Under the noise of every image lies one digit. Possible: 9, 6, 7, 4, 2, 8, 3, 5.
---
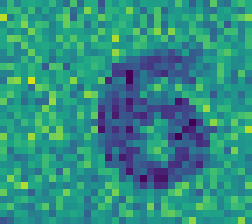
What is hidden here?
dark 6
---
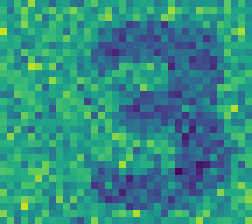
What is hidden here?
dark 3
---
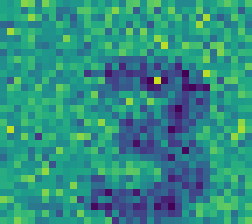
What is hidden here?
dark 3
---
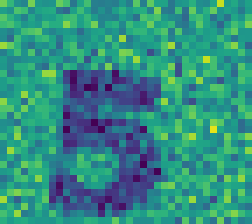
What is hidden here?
dark 5
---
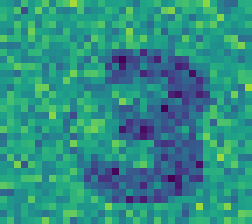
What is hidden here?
dark 3
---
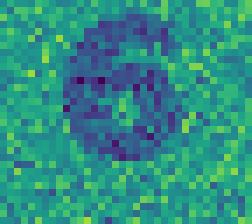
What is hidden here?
dark 6
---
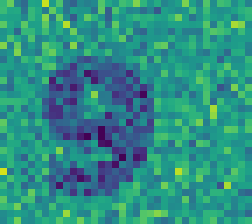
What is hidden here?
dark 9
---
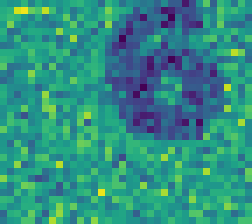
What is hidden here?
dark 6
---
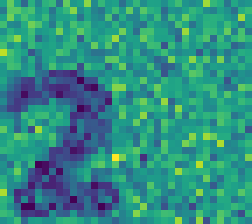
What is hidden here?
dark 2
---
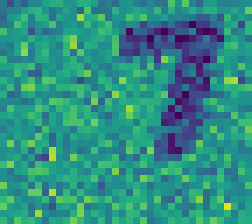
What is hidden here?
dark 7
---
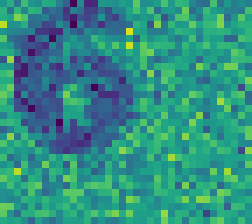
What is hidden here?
dark 6
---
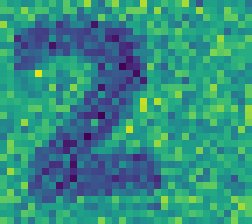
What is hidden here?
dark 2
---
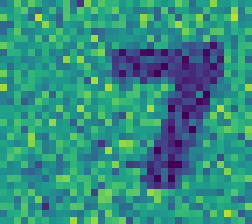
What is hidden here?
dark 7
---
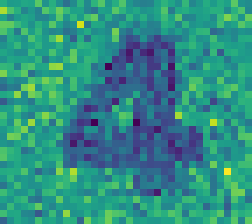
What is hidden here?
dark 4
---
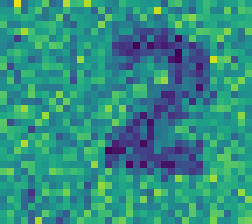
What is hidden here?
dark 2
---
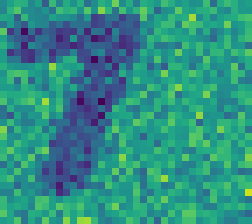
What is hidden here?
dark 7
